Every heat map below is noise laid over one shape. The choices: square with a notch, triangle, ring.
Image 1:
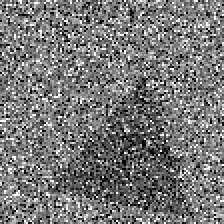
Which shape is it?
triangle
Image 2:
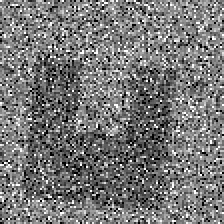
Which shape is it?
square with a notch
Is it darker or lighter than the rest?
darker
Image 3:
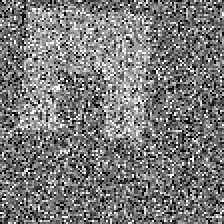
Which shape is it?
square with a notch
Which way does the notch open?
down
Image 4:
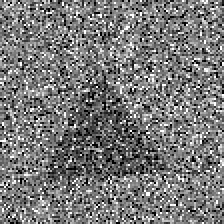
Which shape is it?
triangle
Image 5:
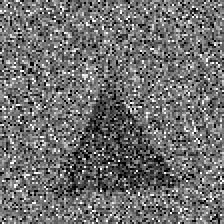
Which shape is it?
triangle
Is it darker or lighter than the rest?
darker
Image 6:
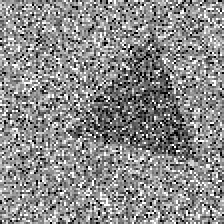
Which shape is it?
triangle
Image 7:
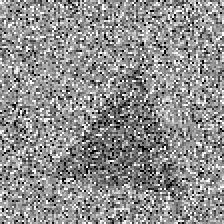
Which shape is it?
triangle
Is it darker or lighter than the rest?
darker
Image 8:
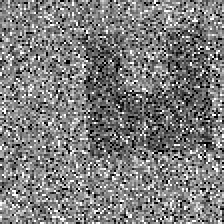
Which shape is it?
square with a notch
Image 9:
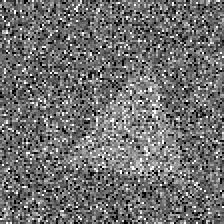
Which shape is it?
triangle
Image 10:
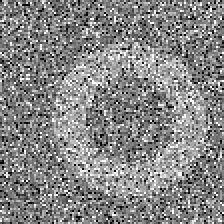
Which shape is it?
ring
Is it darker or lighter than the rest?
lighter
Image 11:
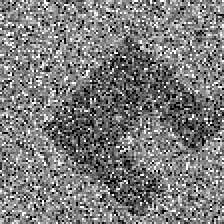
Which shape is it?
square with a notch
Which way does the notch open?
down and right
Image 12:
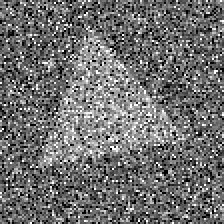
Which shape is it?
triangle
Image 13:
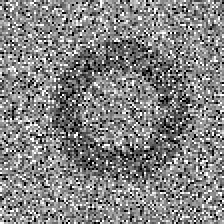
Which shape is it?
ring
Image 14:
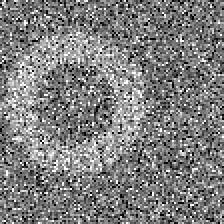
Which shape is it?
ring
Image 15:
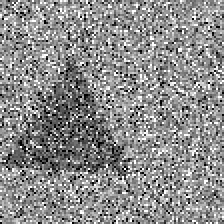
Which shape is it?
triangle
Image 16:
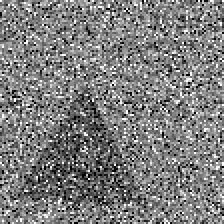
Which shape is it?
triangle
